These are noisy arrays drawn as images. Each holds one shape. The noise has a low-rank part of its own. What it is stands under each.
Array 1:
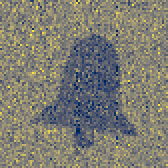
dark bell
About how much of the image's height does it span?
two thirds
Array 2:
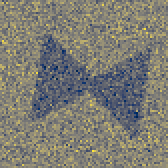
dark bow tie
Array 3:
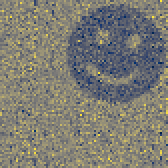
dark smiling face
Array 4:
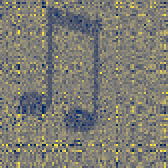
dark pair of musical notes
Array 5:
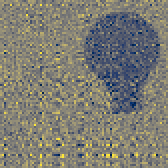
dark light bulb
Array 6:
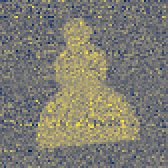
light chess pawn
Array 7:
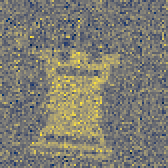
light chess rook
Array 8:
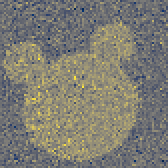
light bear's head
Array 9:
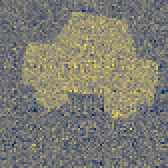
light car
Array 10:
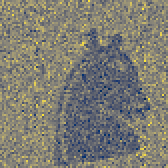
dark chess knight
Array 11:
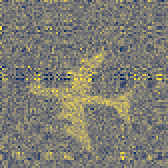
light airplane
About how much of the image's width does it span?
two thirds
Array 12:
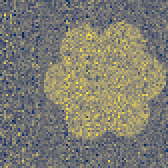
light flower
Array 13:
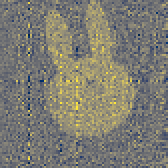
light rabbit's head
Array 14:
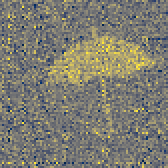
light umbrella
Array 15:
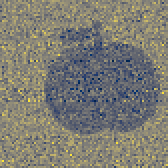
dark apple
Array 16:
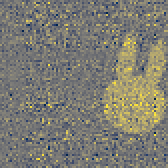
light rabbit's head
